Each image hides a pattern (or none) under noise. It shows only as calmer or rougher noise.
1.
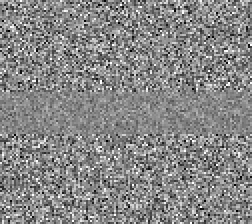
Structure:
one band of rows
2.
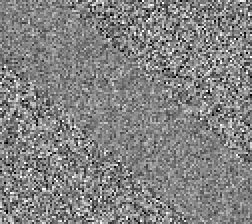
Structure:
a diagonal band
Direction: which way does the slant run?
top left to bottom right
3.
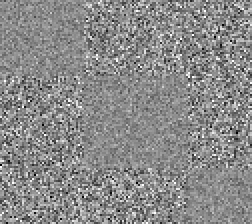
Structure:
blocks along the diagonal
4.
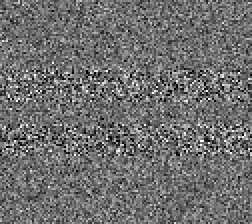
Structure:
bands of rows
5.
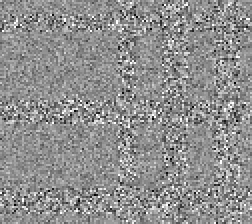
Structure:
bands of rows crossing bands of columns
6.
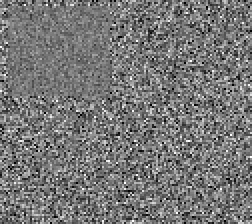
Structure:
one block
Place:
top left
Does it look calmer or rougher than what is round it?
calmer
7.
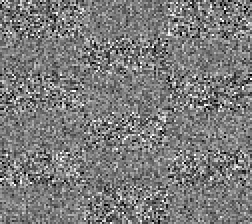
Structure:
a checkerboard
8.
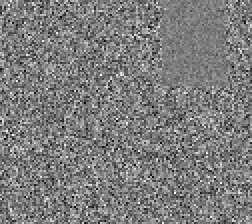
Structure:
one block
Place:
top right
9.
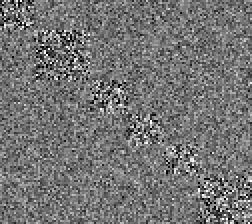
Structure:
blocks along the diagonal
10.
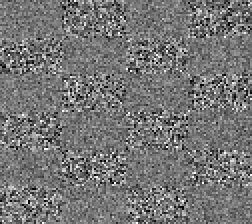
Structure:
a checkerboard
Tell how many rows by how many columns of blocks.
6 by 4
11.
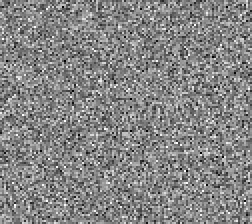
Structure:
only noise
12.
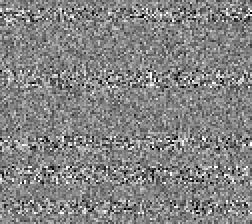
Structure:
bands of rows
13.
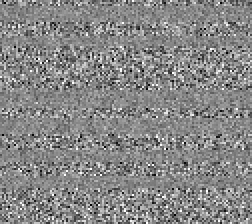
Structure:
bands of rows
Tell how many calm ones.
6
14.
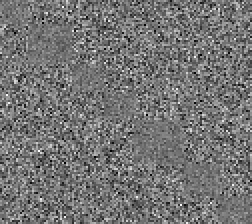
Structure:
blocks along the diagonal
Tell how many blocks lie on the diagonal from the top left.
7
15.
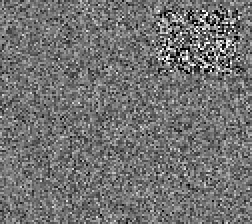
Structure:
one block
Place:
top right
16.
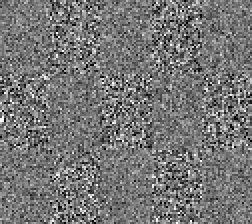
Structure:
a checkerboard
